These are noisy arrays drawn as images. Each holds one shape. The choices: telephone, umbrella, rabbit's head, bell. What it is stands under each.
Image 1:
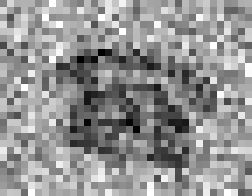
telephone
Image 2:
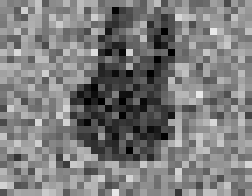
rabbit's head
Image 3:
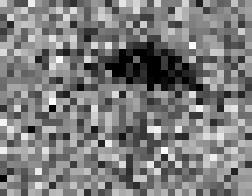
umbrella
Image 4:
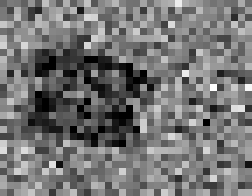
telephone
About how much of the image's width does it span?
half
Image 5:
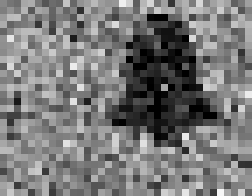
bell
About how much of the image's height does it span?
two thirds
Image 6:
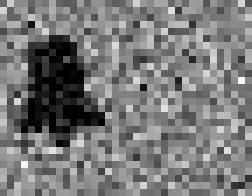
bell
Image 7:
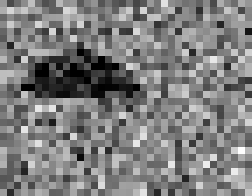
umbrella
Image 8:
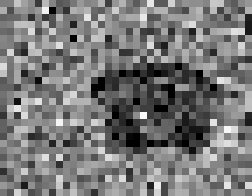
telephone
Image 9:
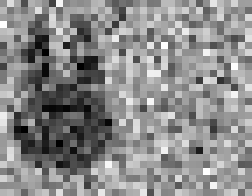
rabbit's head
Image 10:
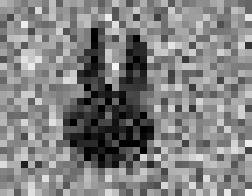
rabbit's head
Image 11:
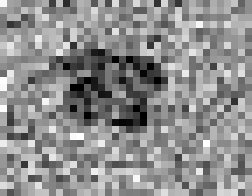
telephone
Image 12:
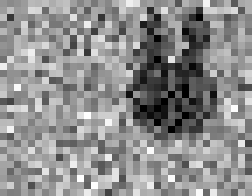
rabbit's head
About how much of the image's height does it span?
two thirds
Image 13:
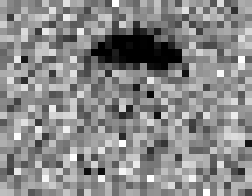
umbrella
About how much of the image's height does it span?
half
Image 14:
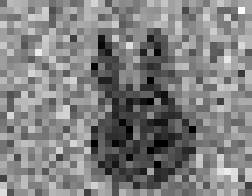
rabbit's head
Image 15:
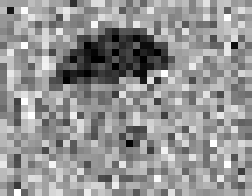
umbrella
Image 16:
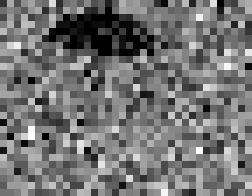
umbrella
